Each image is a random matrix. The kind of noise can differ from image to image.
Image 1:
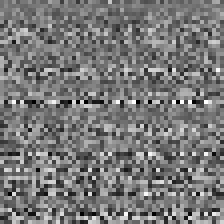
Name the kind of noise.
rows of uneven size
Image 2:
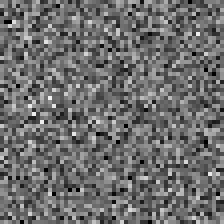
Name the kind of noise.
independent entries
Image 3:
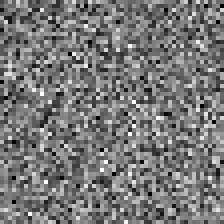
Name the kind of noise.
independent entries
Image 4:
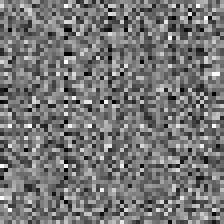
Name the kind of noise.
low rank plus noise
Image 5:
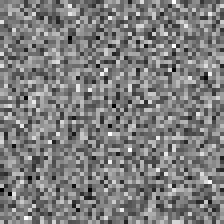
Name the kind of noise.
independent entries
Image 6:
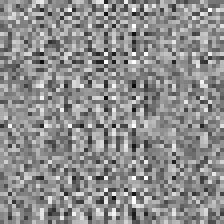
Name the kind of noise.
low rank plus noise
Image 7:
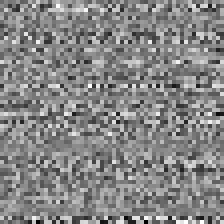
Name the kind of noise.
rows of uneven size
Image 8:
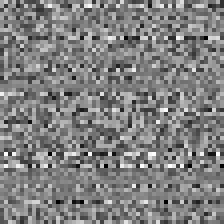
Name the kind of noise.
rows of uneven size
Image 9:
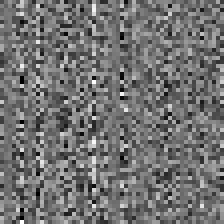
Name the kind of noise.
columns of uneven size
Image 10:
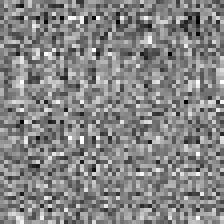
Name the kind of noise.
low rank plus noise
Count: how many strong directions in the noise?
three or four
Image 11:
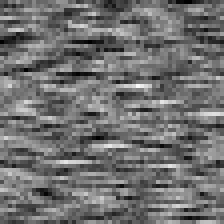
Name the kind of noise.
streaked along the rows
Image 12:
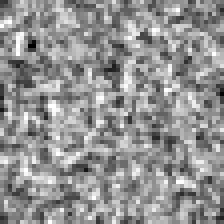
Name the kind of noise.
blotchy
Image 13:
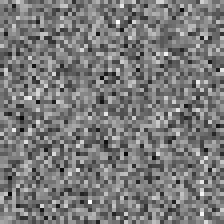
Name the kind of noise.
independent entries
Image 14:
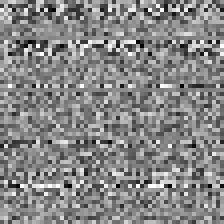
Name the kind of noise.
rows of uneven size
